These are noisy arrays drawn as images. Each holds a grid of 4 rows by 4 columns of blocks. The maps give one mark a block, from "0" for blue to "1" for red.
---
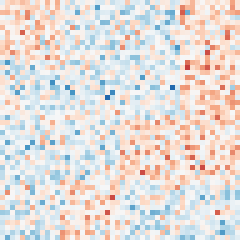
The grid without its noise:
1 0 0 1
0 0 0 1
0 0 1 1
0 1 0 0
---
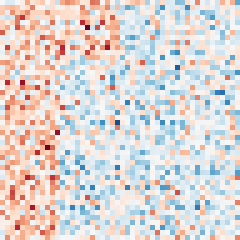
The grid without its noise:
1 1 0 0
1 0 0 0
1 0 0 0
1 0 0 0
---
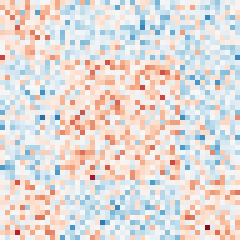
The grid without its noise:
1 0 0 0
0 1 1 0
0 1 1 0
1 0 0 1
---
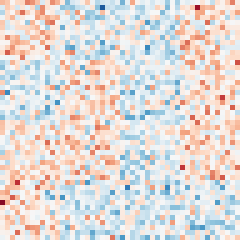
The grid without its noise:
1 0 0 1
0 1 0 1
1 1 0 1
1 0 0 0
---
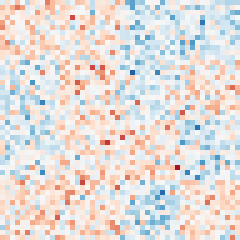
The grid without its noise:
1 1 0 0
0 1 0 1
0 1 1 0
1 1 0 1
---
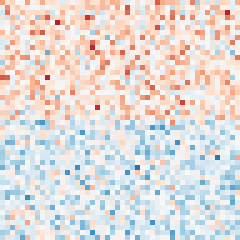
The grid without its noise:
1 1 1 1
1 1 1 1
0 0 0 0
0 0 0 0
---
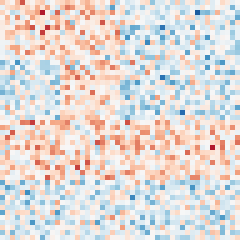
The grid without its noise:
1 1 0 0
0 1 0 0
1 1 1 1
0 0 0 0
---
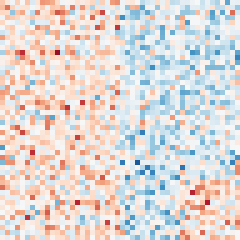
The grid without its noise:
1 1 0 0
1 1 0 0
1 1 0 0
1 1 0 1
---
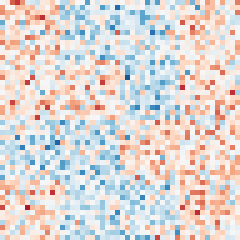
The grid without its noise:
1 0 0 1
1 1 0 1
0 0 1 1
1 0 0 1
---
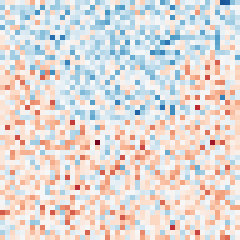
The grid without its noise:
0 0 0 0
1 0 0 1
1 1 1 1
1 1 1 1
